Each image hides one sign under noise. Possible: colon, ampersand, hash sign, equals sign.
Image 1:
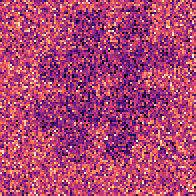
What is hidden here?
dark hash sign
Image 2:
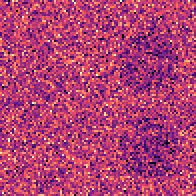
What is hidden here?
dark colon
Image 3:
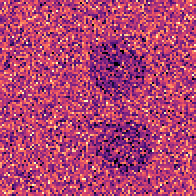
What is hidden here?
dark colon
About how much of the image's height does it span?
two thirds
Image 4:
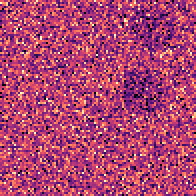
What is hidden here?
dark colon
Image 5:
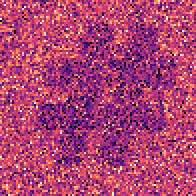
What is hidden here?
dark hash sign
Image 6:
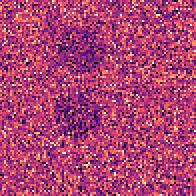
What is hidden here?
dark colon
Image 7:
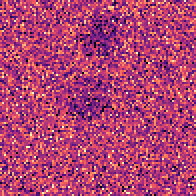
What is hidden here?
dark colon
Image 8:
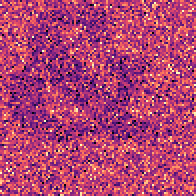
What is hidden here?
dark ampersand
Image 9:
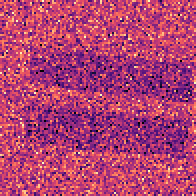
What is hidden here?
dark equals sign
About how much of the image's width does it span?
nearly all
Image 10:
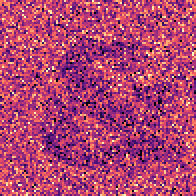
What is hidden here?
dark ampersand
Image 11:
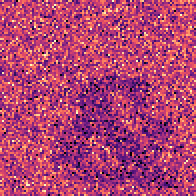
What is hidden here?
dark ampersand
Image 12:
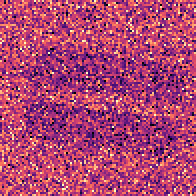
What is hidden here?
dark equals sign
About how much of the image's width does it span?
nearly all
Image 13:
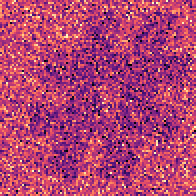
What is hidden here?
dark hash sign
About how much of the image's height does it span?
nearly all
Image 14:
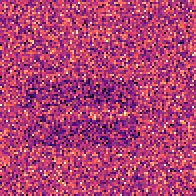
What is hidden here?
dark equals sign
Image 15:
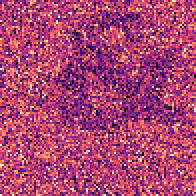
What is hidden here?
dark ampersand
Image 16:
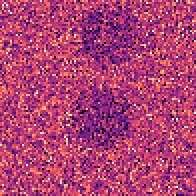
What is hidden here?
dark colon
